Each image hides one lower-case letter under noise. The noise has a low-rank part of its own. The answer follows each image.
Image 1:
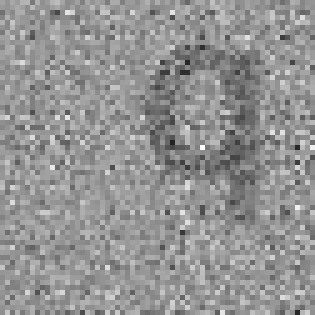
dark q
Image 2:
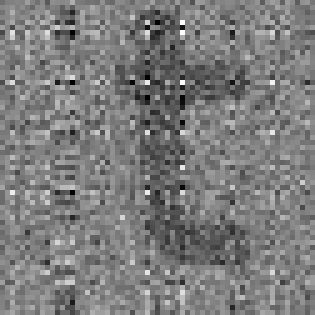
dark t
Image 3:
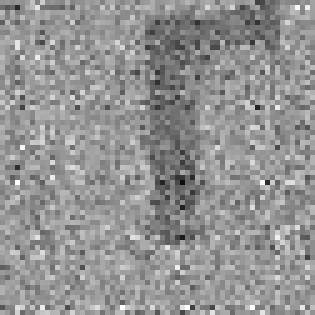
dark r
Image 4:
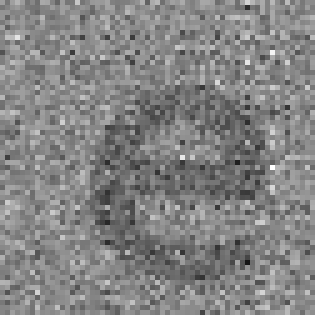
dark e
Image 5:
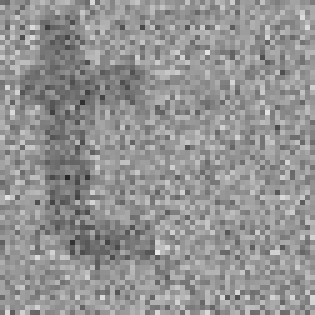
dark t
